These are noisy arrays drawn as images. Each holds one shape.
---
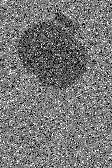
apple
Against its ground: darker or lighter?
darker
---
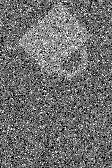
cup
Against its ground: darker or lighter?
lighter
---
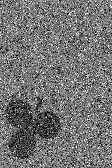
club
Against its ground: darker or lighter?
darker
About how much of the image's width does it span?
half
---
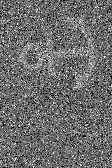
anchor
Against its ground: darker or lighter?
lighter
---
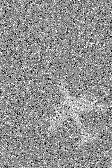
airplane
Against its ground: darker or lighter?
lighter
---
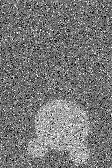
bear's head
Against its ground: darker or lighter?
lighter
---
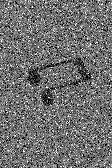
pair of musical notes
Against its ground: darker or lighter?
darker
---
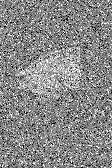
chess knight
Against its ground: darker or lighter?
lighter
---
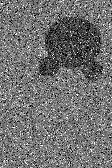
bear's head
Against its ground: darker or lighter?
darker
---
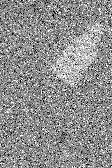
bottle
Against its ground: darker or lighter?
lighter
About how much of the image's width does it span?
half
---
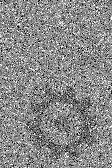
gear
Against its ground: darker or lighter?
darker
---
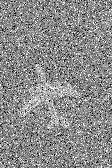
airplane
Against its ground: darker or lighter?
lighter
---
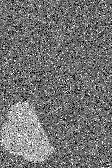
cloud
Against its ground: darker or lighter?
lighter
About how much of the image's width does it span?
half
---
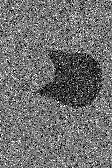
cat's head
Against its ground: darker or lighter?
darker
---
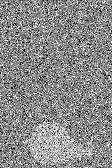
pear
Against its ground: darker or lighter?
lighter
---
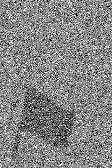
flag
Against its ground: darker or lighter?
darker
